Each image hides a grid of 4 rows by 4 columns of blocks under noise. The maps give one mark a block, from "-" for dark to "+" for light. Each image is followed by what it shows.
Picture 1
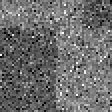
+++-
--++
--++
--++
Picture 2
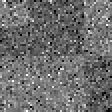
+--+
---+
+++-
+++-
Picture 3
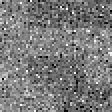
+---
++++
+--+
++--
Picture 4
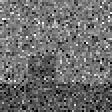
++++
++++
+-++
----
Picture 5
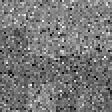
++++
-+++
----
-+--
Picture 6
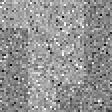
+++-
-++-
-++-
-+--
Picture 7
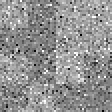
+-++
--++
+-+-
-+--
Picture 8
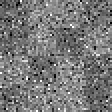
-++-
-+-+
+-+-
-++-
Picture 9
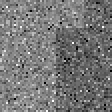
+++-
++--
++--
++--
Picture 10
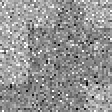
++-+
+---
+---
---+
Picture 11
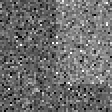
--++
--++
--++
----
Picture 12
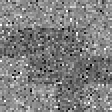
++++
---+
+---
++-+
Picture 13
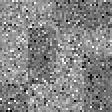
++--
+-++
+-+-
-++-
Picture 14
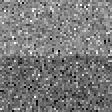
++++
++++
----
----
